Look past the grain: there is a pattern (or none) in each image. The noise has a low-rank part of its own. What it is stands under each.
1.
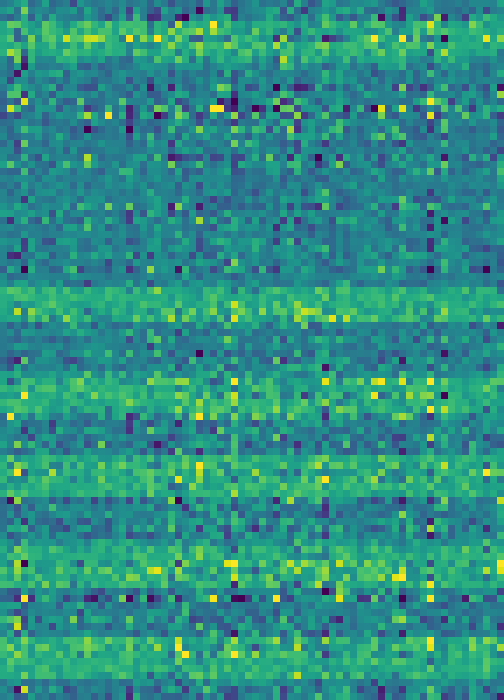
bands of rows
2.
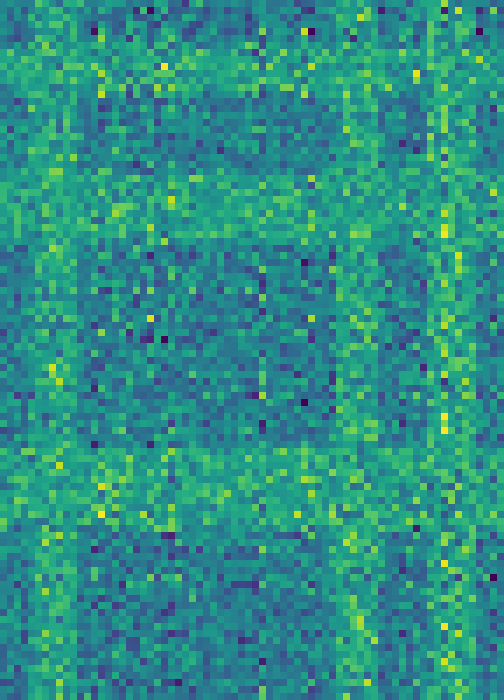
bands of rows crossing bands of columns
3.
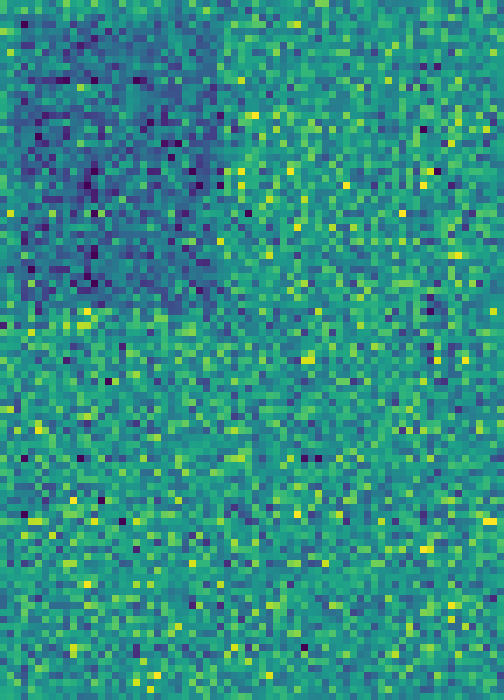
one block
